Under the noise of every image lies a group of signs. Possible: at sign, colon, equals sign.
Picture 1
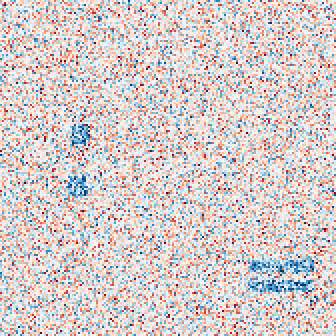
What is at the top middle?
nothing
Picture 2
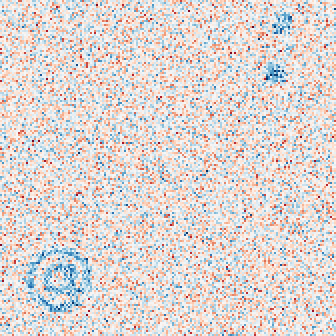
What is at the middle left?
nothing
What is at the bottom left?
at sign
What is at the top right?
colon
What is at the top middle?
nothing
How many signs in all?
2
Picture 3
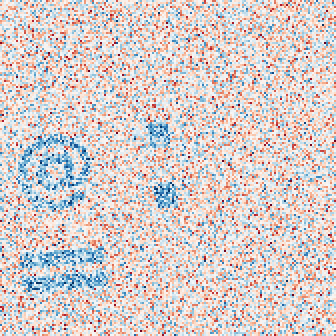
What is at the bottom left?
equals sign
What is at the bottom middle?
nothing
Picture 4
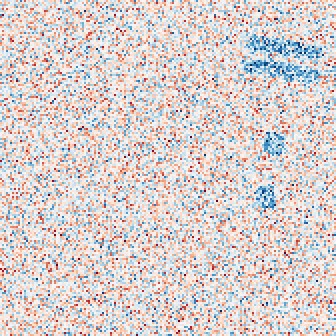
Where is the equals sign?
top right
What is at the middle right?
colon
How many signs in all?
2
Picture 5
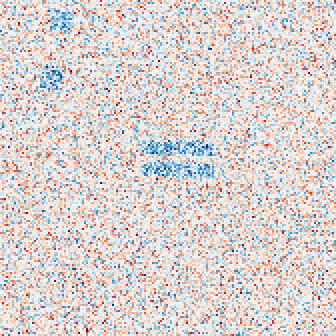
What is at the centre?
equals sign
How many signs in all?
2
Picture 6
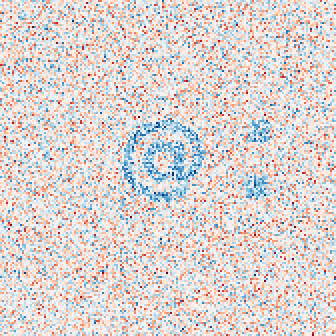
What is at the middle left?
nothing
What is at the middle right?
colon
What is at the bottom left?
nothing
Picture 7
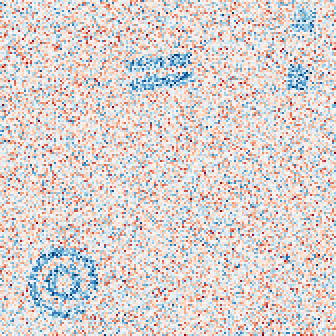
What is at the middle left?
nothing
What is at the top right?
colon
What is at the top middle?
equals sign
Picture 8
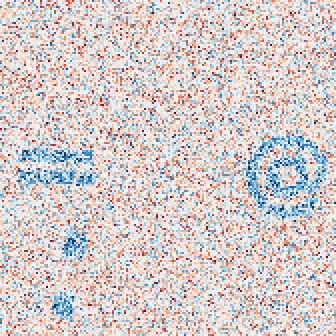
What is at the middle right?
at sign
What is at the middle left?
equals sign
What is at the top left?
nothing
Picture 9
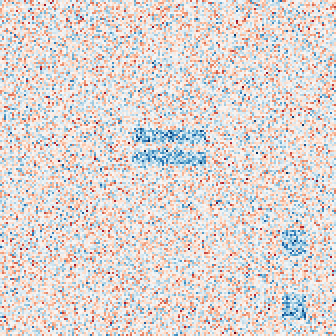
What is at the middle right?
nothing
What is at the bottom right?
colon
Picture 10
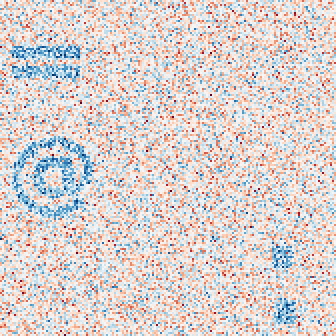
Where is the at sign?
middle left
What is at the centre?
nothing
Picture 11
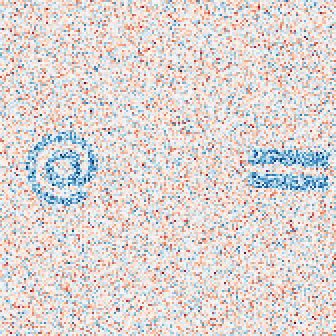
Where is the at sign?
middle left
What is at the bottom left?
nothing
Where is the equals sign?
middle right
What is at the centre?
nothing
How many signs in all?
2
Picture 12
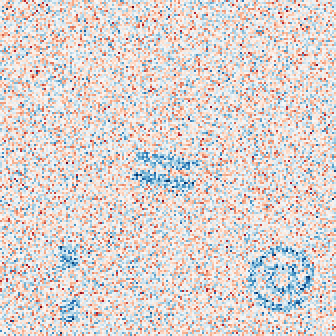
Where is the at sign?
bottom right
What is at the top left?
nothing
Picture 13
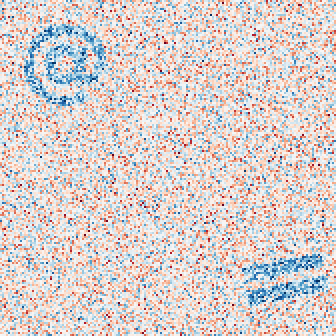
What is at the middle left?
nothing
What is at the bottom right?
equals sign
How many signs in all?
2
